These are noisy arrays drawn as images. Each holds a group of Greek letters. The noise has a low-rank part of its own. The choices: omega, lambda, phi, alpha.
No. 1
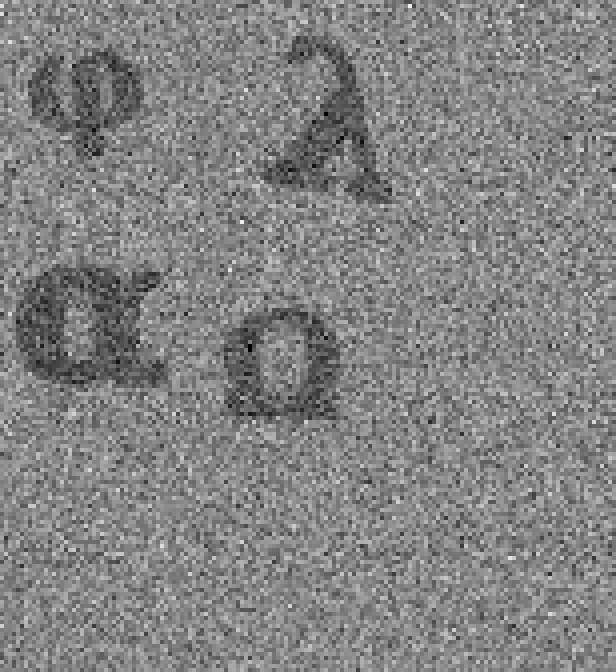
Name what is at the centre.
omega
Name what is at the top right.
nothing
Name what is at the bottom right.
nothing
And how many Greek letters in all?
4
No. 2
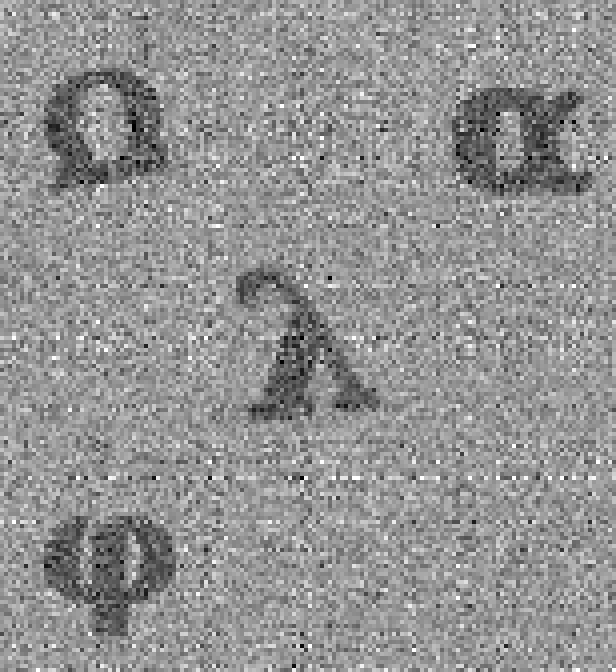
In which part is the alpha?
top right
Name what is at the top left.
omega
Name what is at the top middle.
nothing
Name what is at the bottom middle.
nothing
